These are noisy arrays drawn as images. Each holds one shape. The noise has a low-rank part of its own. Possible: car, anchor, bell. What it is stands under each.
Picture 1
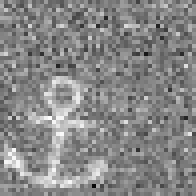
light anchor
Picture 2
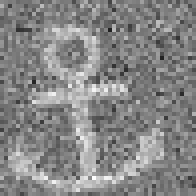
light anchor
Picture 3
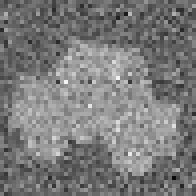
light car
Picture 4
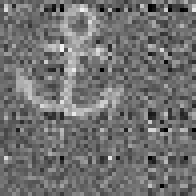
light anchor
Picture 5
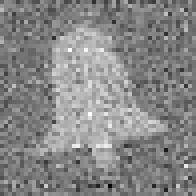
light bell
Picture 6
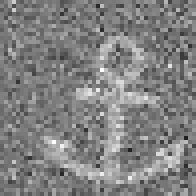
light anchor
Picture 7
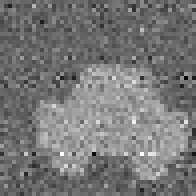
light car
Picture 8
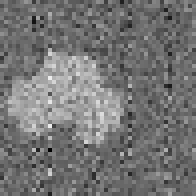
light car
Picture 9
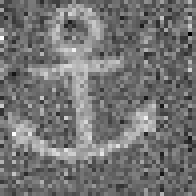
light anchor
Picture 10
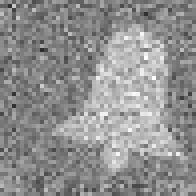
light bell
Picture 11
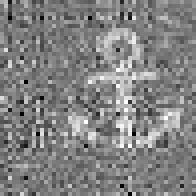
light anchor
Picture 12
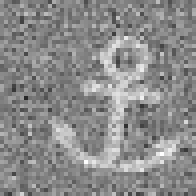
light anchor
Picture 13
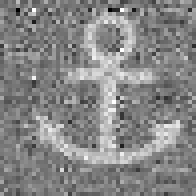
light anchor
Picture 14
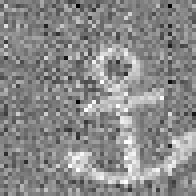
light anchor
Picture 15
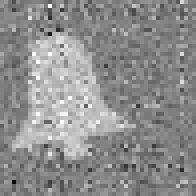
light bell
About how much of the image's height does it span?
two thirds
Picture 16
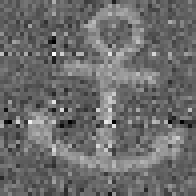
light anchor
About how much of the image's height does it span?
nearly all
